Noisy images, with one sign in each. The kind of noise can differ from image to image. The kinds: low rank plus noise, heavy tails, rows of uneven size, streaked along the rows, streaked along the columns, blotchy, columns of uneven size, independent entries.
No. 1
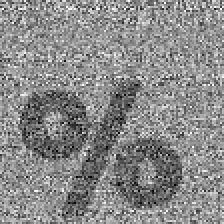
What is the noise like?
rows of uneven size
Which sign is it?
percent sign
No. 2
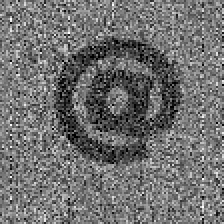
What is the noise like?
columns of uneven size
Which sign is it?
at sign
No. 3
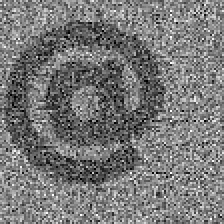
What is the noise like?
low rank plus noise
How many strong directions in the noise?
one
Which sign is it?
at sign
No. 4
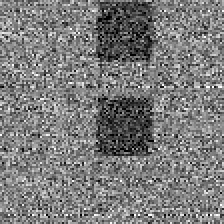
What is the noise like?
rows of uneven size
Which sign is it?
colon
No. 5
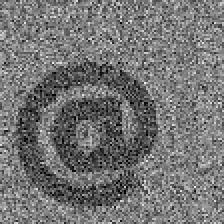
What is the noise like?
low rank plus noise
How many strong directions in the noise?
three or four
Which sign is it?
at sign
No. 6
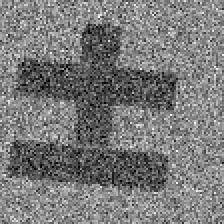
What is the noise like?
independent entries
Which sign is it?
plus-minus sign
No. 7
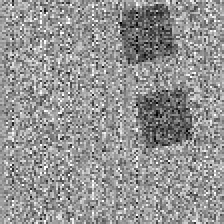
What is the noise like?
columns of uneven size
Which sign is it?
colon
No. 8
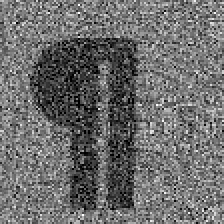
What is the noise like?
low rank plus noise
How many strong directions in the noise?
three or four
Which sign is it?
pilcrow
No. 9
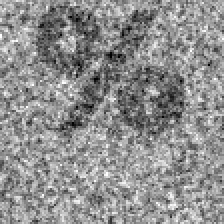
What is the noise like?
blotchy
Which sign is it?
percent sign
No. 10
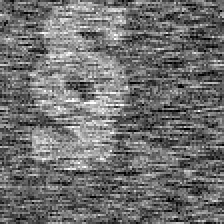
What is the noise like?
streaked along the rows
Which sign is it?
section sign
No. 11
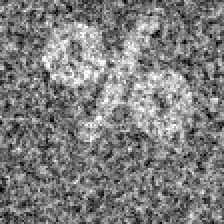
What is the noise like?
blotchy
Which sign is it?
percent sign
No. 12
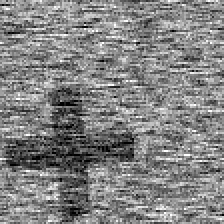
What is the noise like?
streaked along the rows
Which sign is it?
plus sign
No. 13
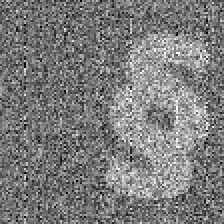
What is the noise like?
columns of uneven size
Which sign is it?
section sign
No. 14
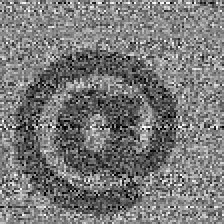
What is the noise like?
rows of uneven size
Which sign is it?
at sign
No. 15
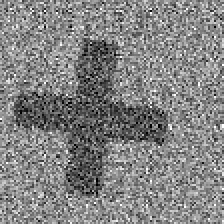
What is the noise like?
low rank plus noise
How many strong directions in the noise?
one
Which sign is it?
plus sign
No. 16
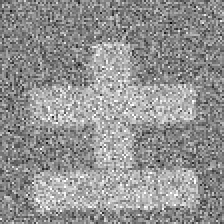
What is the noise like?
independent entries
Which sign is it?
plus-minus sign
